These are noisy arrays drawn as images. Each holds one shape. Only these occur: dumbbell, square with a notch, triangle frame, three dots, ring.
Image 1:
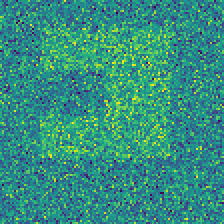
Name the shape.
square with a notch
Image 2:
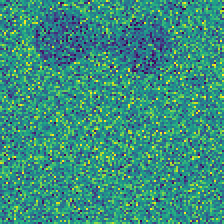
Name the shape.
dumbbell
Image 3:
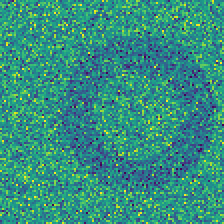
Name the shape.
ring
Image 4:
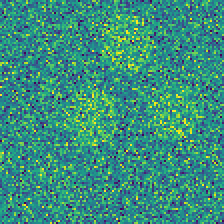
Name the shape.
three dots
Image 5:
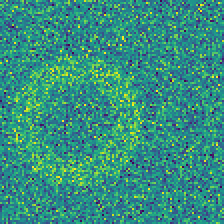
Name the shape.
ring
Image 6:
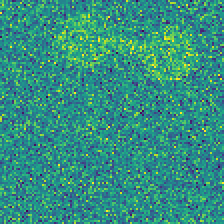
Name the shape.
dumbbell
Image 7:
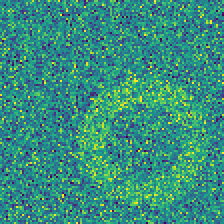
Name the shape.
ring
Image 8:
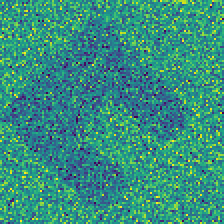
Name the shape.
square with a notch
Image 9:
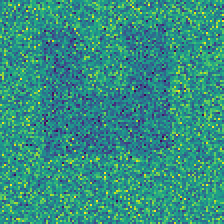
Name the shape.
square with a notch
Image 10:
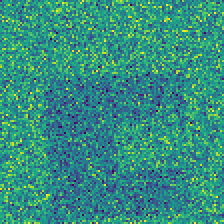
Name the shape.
square with a notch
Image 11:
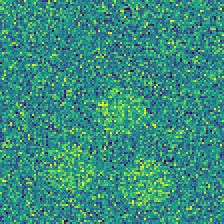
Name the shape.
three dots
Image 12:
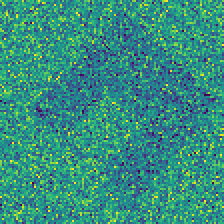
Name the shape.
square with a notch
